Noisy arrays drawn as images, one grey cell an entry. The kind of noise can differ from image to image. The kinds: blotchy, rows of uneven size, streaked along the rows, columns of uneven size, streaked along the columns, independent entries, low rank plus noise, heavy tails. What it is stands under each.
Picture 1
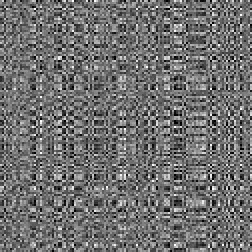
low rank plus noise
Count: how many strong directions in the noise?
one
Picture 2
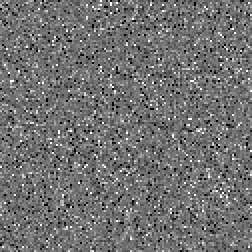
heavy tails
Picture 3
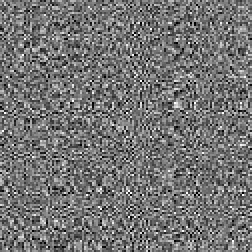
low rank plus noise
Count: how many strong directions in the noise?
three or four
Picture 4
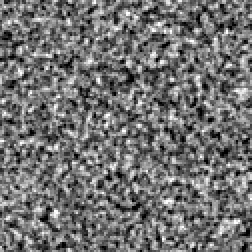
blotchy
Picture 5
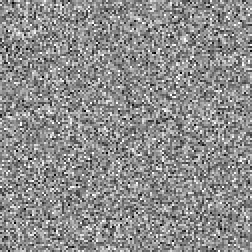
independent entries
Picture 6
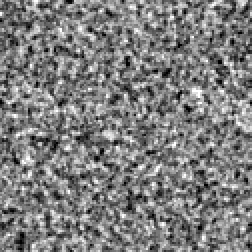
blotchy
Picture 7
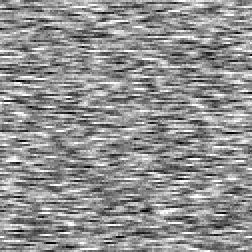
streaked along the rows
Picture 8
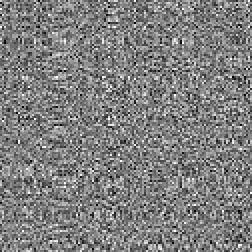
low rank plus noise
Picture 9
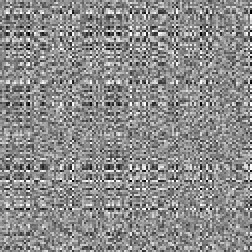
low rank plus noise
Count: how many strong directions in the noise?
one
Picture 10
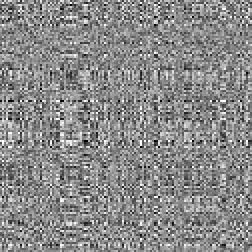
low rank plus noise
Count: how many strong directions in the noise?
two
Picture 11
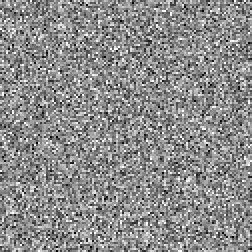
independent entries
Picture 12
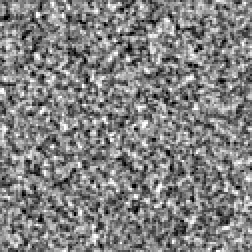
blotchy
